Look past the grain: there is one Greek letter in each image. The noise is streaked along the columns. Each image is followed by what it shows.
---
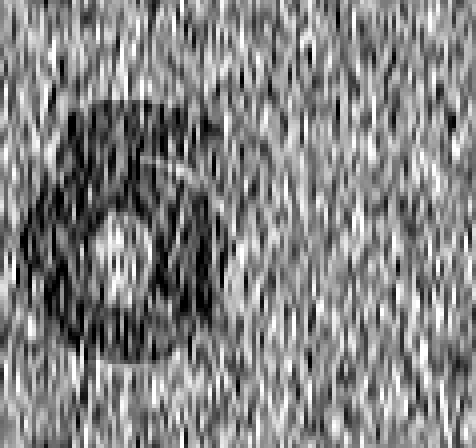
delta
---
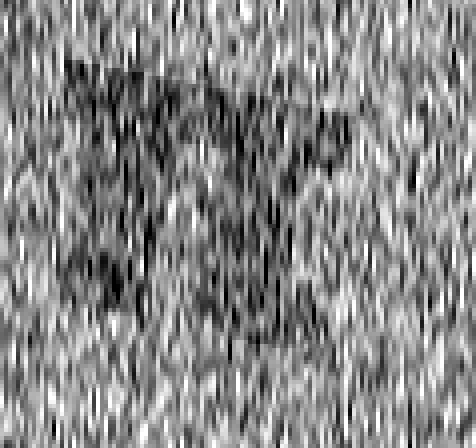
pi
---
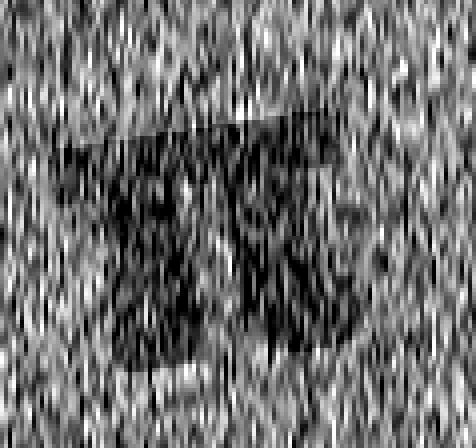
pi
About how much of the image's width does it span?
two thirds
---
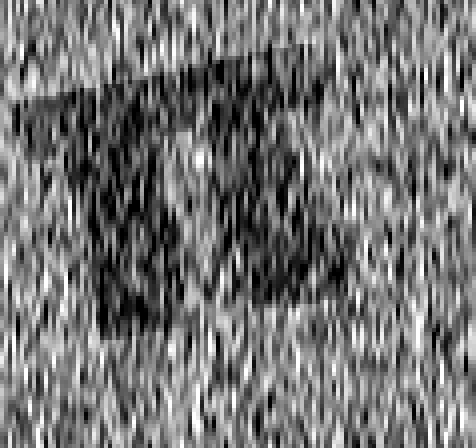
pi
